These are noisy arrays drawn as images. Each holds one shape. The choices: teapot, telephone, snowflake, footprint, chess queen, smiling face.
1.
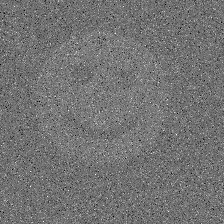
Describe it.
light smiling face
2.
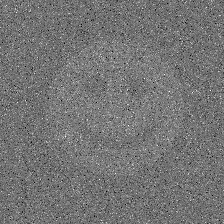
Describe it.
light smiling face
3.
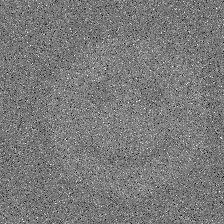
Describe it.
light smiling face
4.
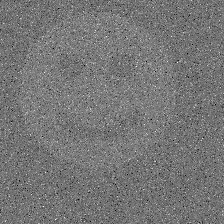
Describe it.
light smiling face
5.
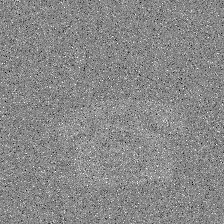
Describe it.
light telephone
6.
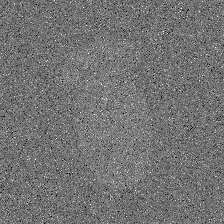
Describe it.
light footprint
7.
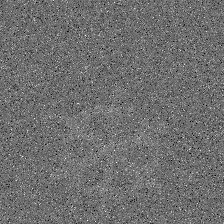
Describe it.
light snowflake
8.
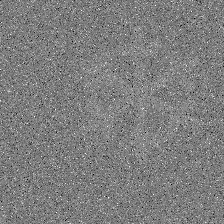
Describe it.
light snowflake
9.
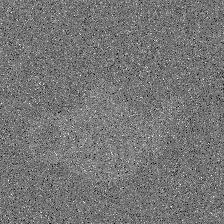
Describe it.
light teapot
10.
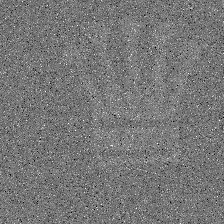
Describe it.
light chess queen
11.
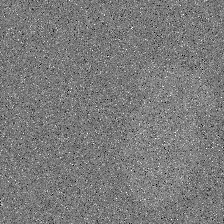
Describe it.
light footprint
